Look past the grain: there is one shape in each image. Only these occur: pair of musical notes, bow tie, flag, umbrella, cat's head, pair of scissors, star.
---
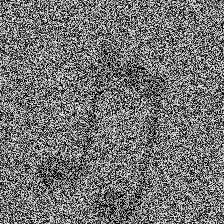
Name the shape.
pair of musical notes
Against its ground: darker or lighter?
darker
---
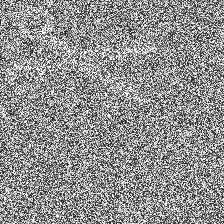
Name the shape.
pair of scissors
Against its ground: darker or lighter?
lighter
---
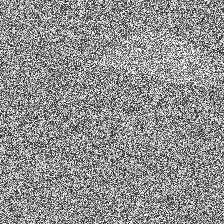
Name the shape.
umbrella
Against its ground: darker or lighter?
lighter
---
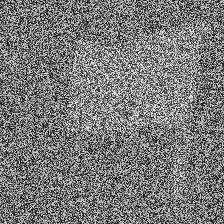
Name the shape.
flag
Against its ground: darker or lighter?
lighter
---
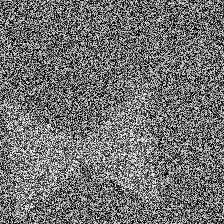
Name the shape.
bow tie
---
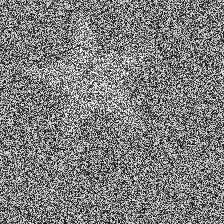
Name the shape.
star
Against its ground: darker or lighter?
lighter
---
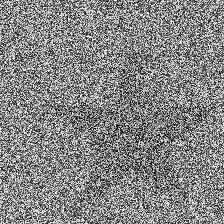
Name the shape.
star
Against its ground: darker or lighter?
darker
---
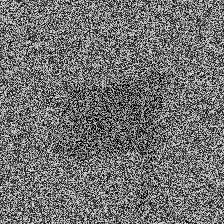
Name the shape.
flag
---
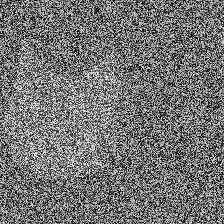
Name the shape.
cat's head
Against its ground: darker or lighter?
lighter
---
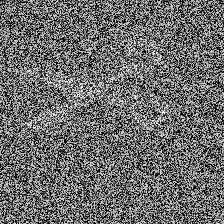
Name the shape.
pair of scissors
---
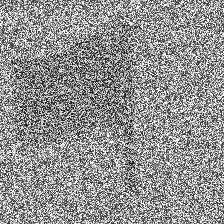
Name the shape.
flag
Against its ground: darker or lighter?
darker
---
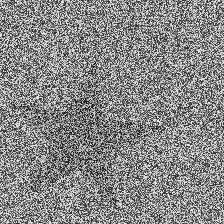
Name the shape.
star
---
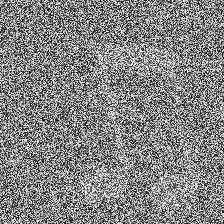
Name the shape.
pair of musical notes
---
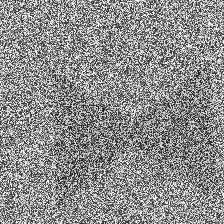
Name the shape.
bow tie
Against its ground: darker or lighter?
darker
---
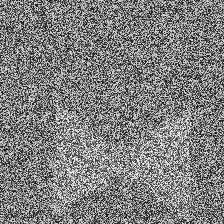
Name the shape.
bow tie
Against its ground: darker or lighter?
lighter
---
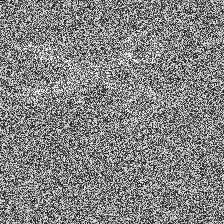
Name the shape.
pair of scissors
